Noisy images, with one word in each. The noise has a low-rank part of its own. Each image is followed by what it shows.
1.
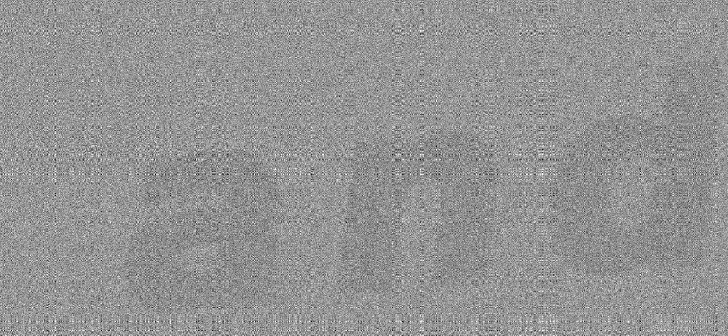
and
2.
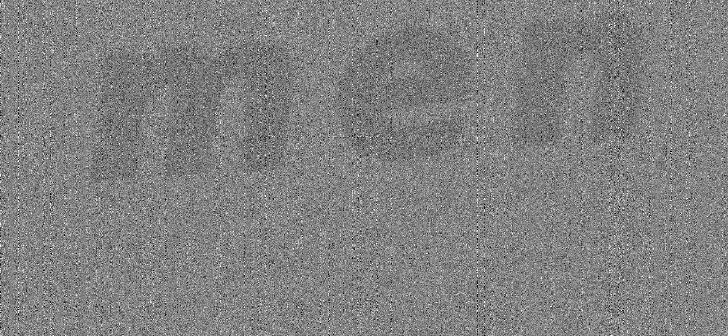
men
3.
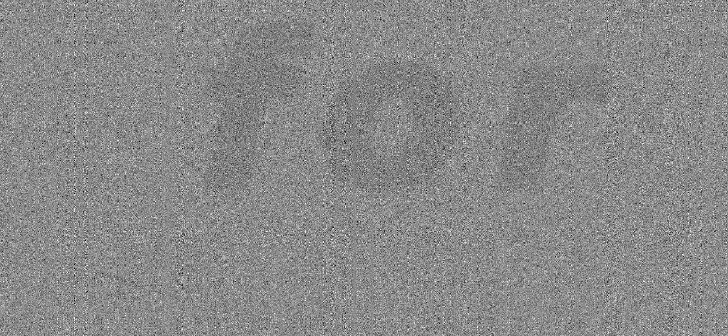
for
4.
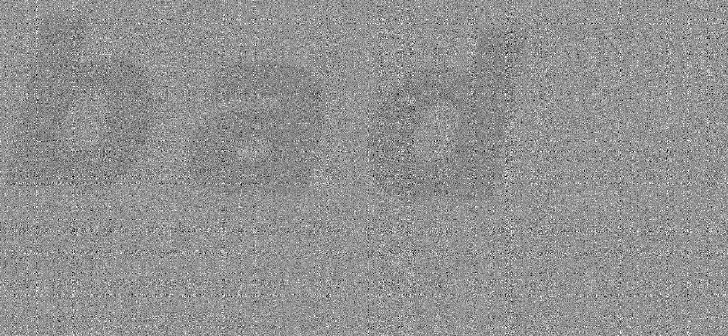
bad
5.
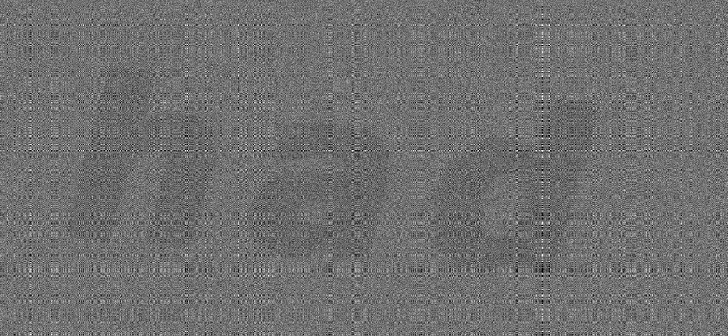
had
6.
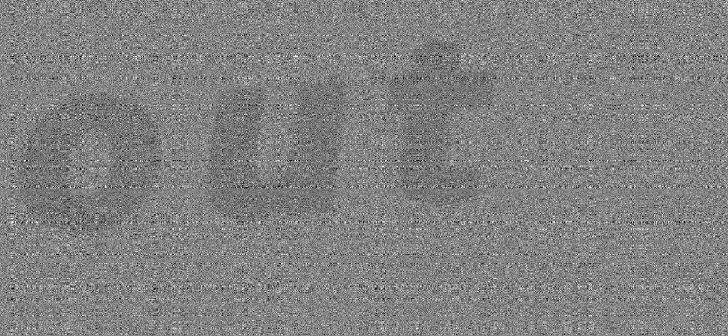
out
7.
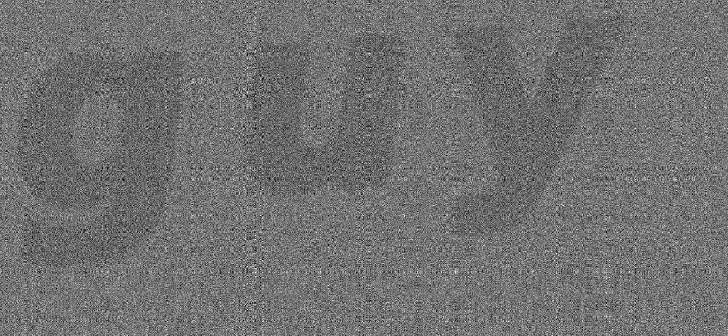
guy
